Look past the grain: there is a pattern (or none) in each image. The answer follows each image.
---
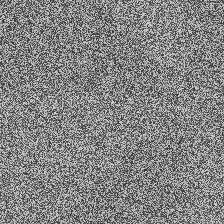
spokes from one point
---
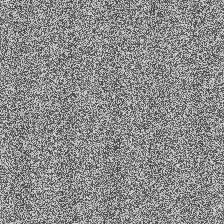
vertical stripes
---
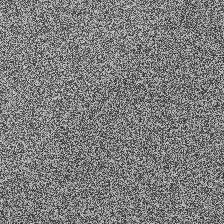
a sharp edge
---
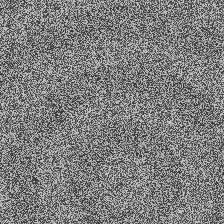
rings round one point
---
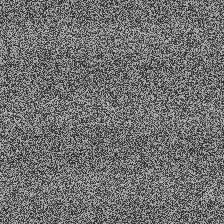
horizontal stripes
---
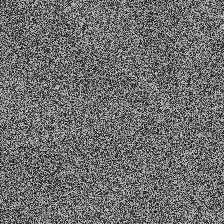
spokes from one point
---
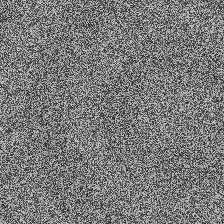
rings round one point
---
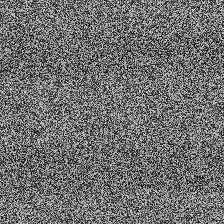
horizontal stripes
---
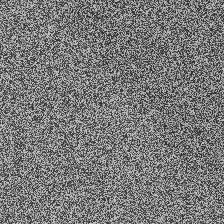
a sharp edge
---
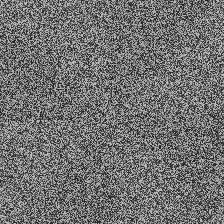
spokes from one point
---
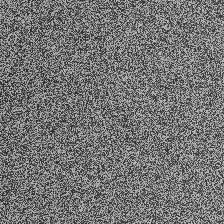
a smooth slope
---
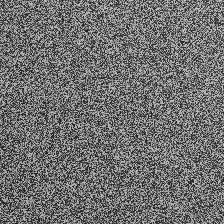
a smooth slope
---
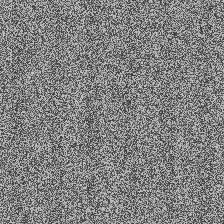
vertical stripes
